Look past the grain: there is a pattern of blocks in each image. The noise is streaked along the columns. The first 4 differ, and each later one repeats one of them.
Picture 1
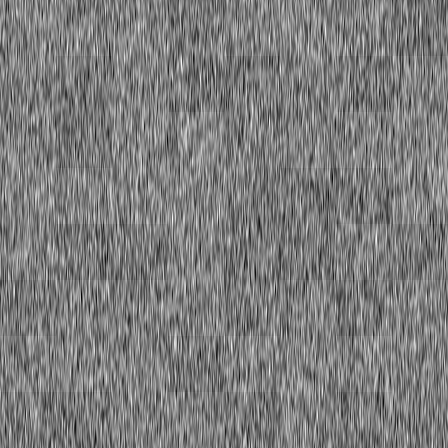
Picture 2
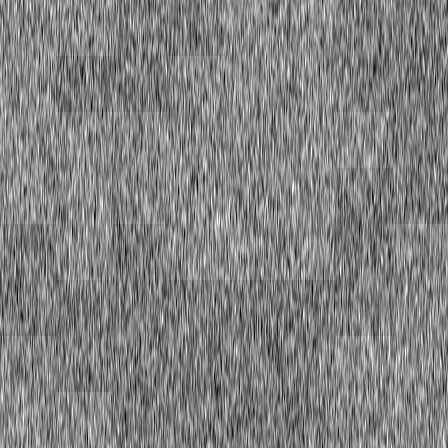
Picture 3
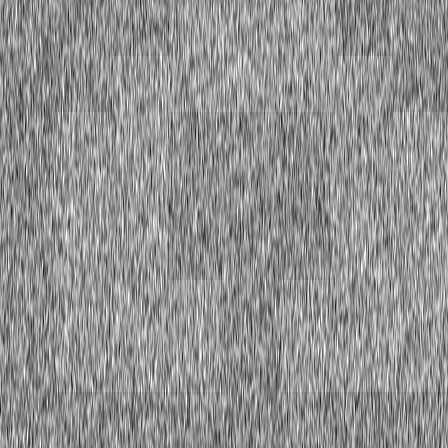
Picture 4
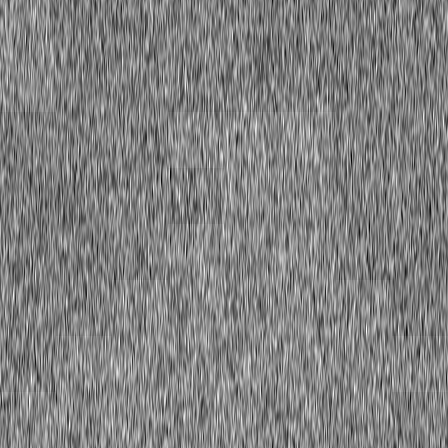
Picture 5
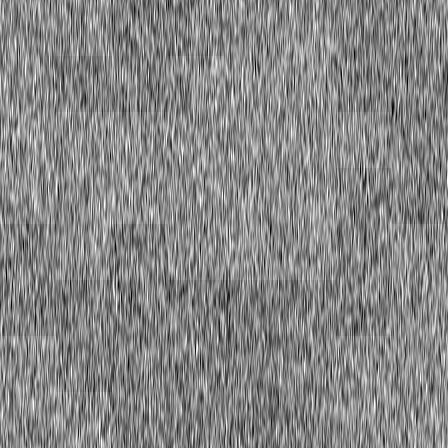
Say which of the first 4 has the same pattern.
2
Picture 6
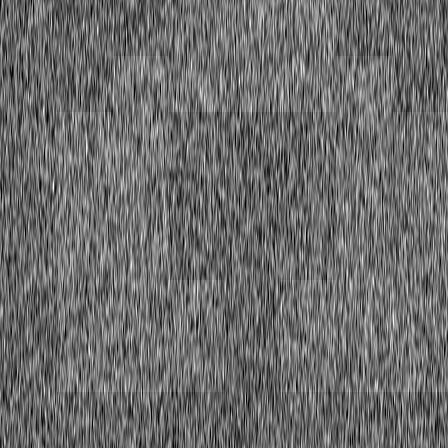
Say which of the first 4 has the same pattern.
3
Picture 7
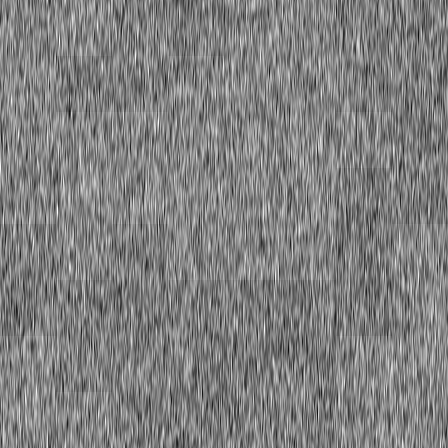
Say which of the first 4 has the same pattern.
2
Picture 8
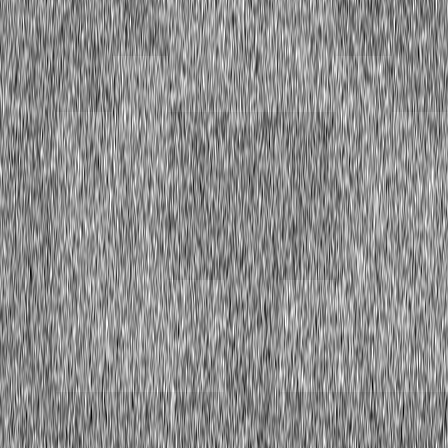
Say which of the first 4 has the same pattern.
3
